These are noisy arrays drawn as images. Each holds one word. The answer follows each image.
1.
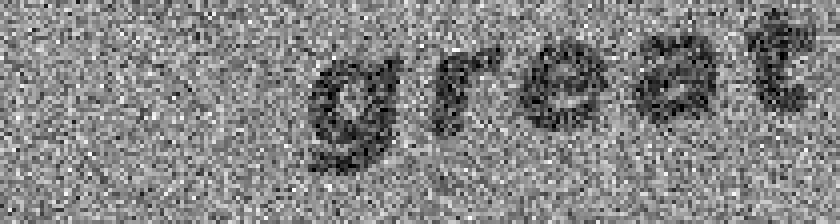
great
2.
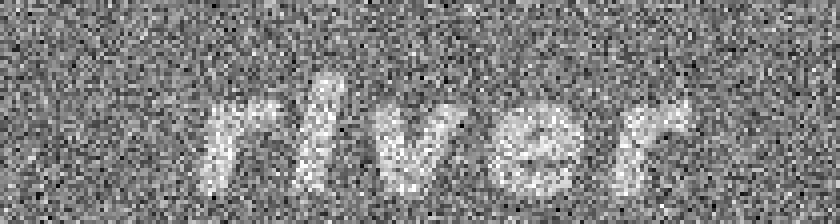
river
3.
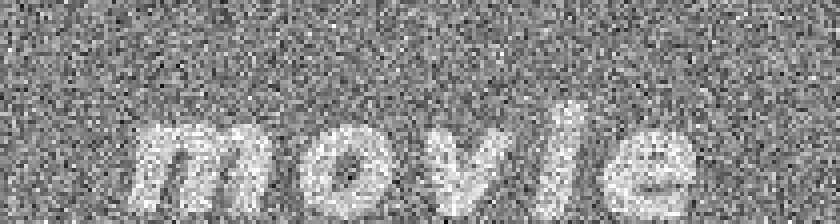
movie
